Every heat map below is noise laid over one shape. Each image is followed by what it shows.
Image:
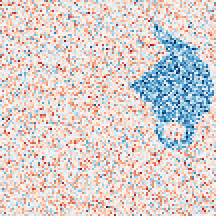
teapot
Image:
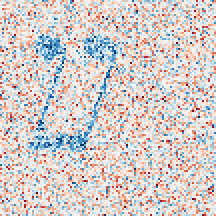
pair of musical notes
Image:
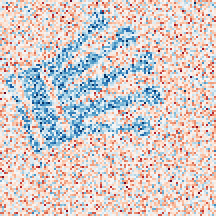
chess queen
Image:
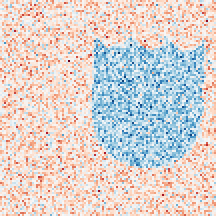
ghost
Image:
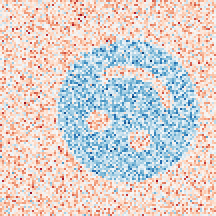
smiling face
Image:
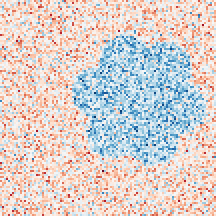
flower
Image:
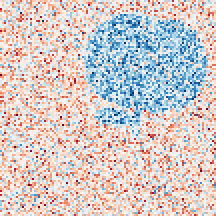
apple
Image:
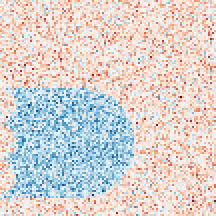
ghost
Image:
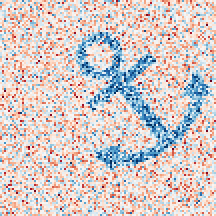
anchor
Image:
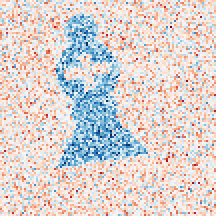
chess bishop
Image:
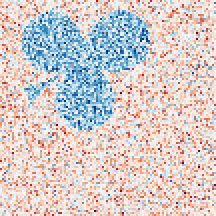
club
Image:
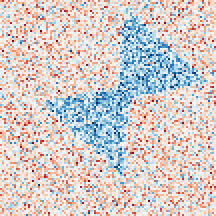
bow tie
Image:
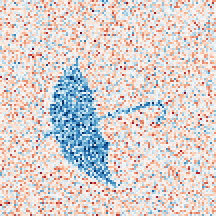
umbrella
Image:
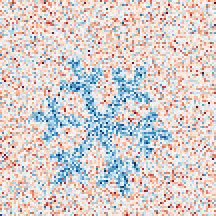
snowflake
